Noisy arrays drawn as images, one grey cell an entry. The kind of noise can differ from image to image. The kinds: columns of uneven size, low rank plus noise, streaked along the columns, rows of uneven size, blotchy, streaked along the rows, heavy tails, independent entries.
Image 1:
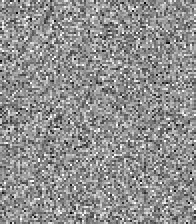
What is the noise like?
independent entries
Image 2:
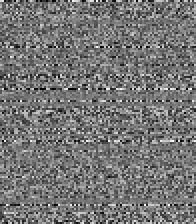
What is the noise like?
rows of uneven size
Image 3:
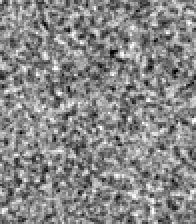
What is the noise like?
blotchy
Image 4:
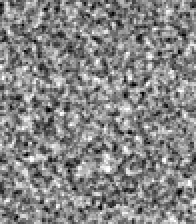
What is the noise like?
blotchy
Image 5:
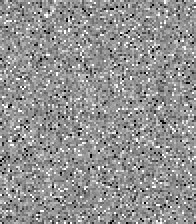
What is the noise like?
heavy tails
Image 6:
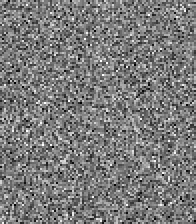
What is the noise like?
independent entries
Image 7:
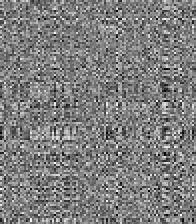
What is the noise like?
low rank plus noise
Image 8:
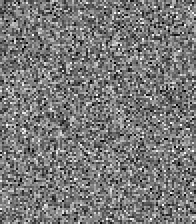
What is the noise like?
independent entries
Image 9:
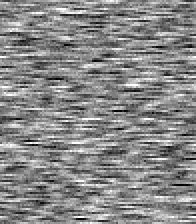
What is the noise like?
streaked along the rows
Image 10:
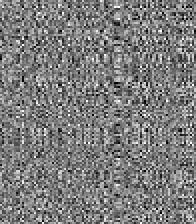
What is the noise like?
low rank plus noise
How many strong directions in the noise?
two
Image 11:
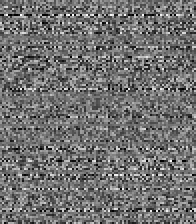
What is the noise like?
rows of uneven size
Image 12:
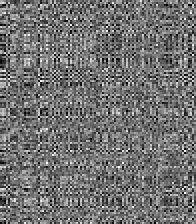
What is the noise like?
low rank plus noise
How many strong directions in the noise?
one
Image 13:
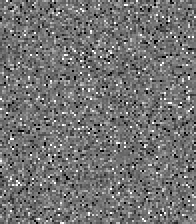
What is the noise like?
heavy tails
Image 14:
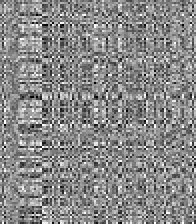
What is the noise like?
low rank plus noise
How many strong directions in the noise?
one
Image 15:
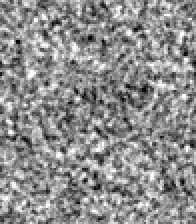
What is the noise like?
blotchy
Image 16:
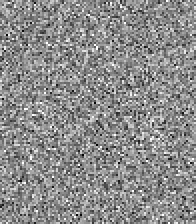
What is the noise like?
independent entries
